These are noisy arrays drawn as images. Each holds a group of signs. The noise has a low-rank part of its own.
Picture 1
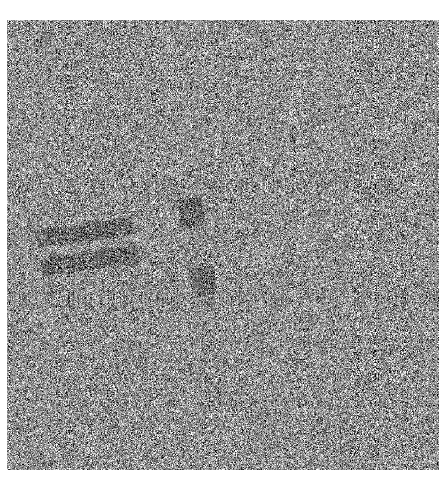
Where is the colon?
centre
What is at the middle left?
equals sign
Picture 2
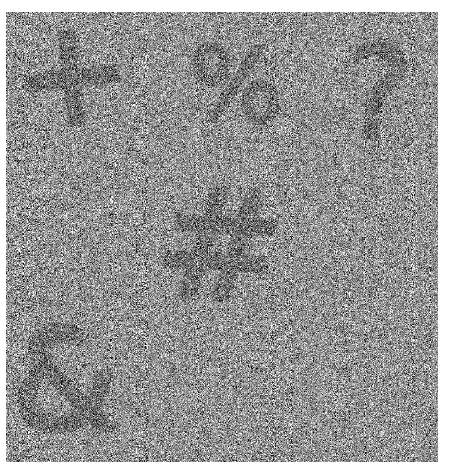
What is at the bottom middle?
nothing
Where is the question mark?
top right
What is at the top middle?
percent sign
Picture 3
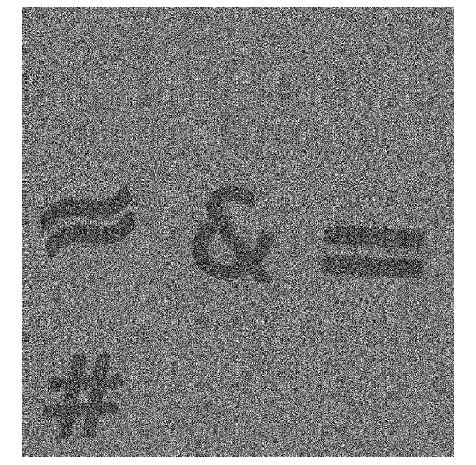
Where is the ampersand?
centre
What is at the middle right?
equals sign
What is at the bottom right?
nothing
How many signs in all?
4
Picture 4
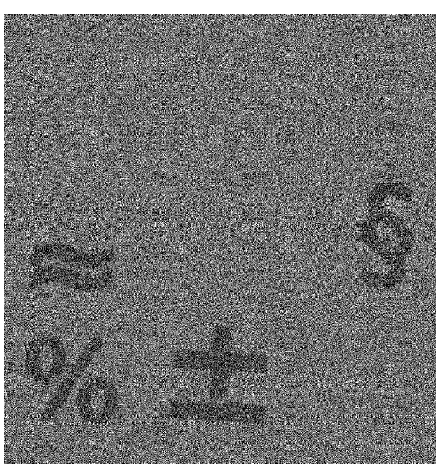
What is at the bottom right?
nothing
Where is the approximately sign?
middle left
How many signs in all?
4
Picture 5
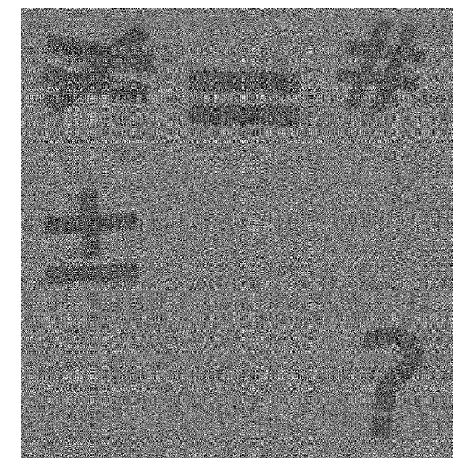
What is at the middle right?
nothing
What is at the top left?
not-equal sign
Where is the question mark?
bottom right
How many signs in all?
5
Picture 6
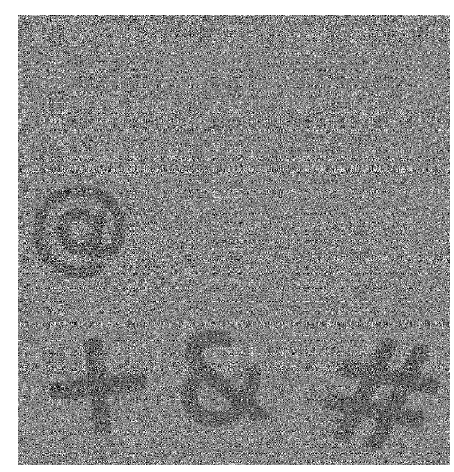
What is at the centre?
nothing
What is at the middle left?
at sign
